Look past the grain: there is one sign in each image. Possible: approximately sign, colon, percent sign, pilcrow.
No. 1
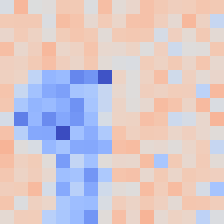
pilcrow
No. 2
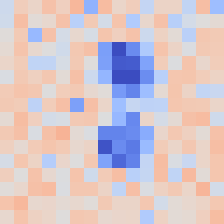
colon
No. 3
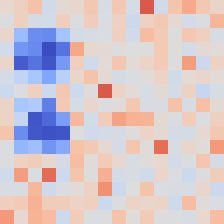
colon
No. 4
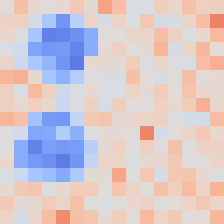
colon
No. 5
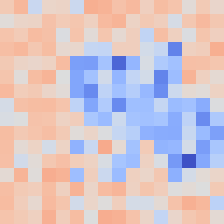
percent sign
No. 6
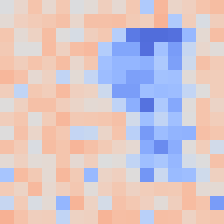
pilcrow
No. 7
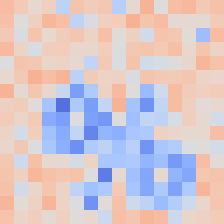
percent sign
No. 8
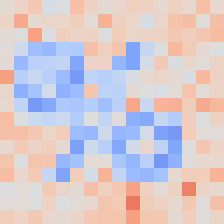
percent sign
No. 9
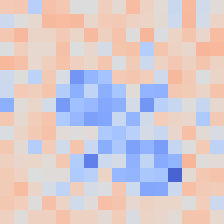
percent sign
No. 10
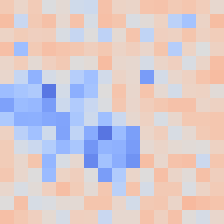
percent sign
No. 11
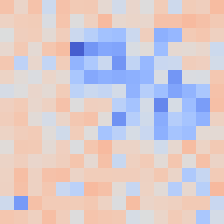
percent sign
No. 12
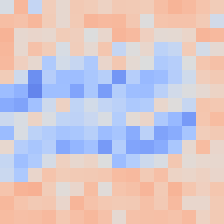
approximately sign
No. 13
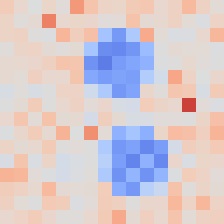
colon
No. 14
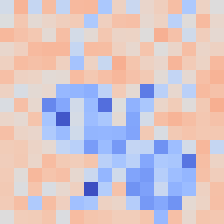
percent sign
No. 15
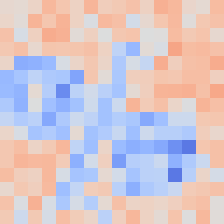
percent sign
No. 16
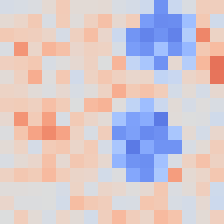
colon
